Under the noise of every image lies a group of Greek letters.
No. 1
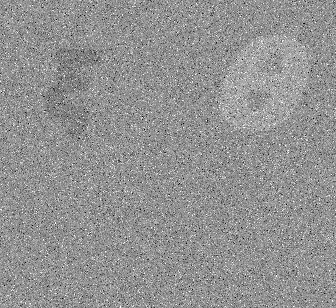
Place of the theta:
top right
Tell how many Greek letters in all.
2
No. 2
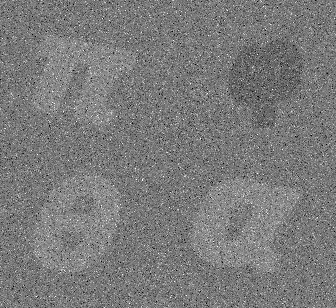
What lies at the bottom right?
alpha
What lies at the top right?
phi
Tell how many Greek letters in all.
4
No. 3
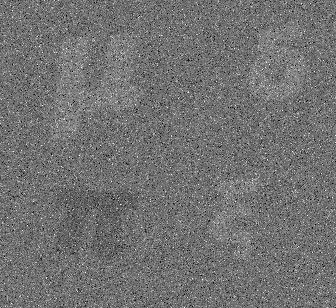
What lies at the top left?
mu
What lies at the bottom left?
pi
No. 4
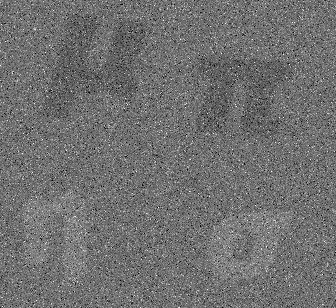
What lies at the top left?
mu
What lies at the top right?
pi
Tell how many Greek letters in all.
4
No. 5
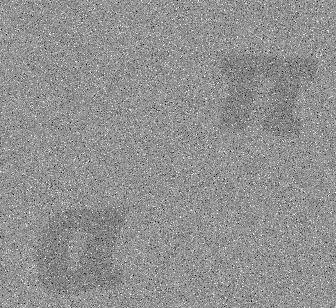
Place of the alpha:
bottom left
